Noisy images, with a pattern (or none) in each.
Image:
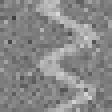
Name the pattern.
a wavy band
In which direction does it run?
top to bottom
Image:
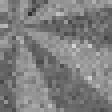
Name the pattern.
spokes from one point
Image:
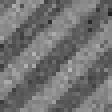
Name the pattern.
diagonal stripes
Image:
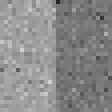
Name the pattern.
a sharp edge
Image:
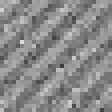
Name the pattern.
diagonal stripes
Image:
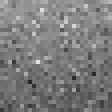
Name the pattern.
a smooth slope
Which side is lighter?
top
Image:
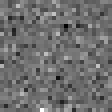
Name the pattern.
only noise
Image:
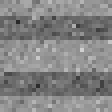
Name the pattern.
horizontal stripes
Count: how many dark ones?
2
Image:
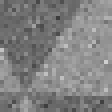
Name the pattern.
spokes from one point
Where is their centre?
bottom left
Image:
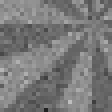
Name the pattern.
spokes from one point
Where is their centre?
top right
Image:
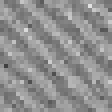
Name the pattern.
diagonal stripes
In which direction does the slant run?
top left to bottom right
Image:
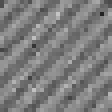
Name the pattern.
diagonal stripes
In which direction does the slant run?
bottom left to top right
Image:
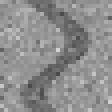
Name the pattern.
a wavy band
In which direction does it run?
top to bottom
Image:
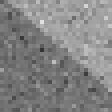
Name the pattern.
a sharp edge
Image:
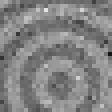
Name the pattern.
rings round one point
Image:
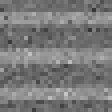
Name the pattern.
horizontal stripes
